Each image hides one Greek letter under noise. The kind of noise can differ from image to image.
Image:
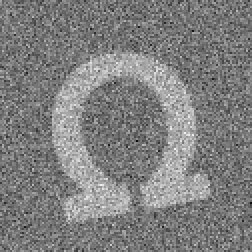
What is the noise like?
independent entries
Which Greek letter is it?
omega
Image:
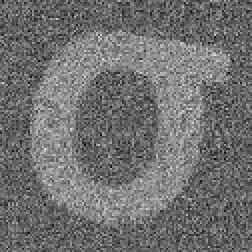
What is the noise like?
low rank plus noise
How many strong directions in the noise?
five to eight
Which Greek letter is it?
sigma
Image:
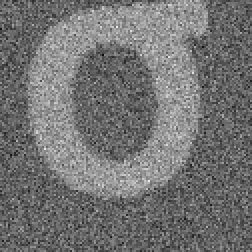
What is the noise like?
independent entries
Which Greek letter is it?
sigma
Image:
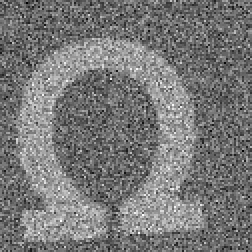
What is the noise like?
independent entries
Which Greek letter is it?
omega
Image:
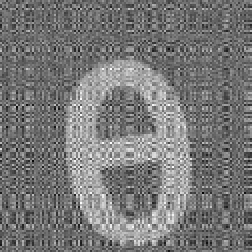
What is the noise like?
low rank plus noise
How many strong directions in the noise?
one
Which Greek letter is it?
theta
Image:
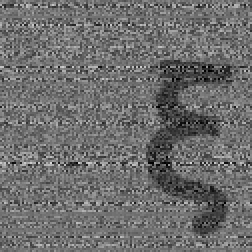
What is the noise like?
rows of uneven size
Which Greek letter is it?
xi
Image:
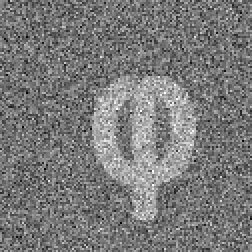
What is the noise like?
independent entries
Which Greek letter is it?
phi
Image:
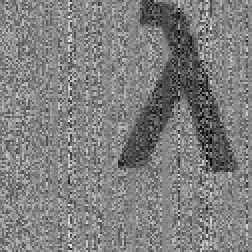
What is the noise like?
columns of uneven size
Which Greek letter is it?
lambda
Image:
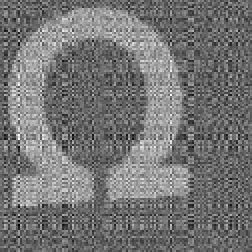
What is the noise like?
low rank plus noise
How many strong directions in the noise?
one
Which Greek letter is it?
omega
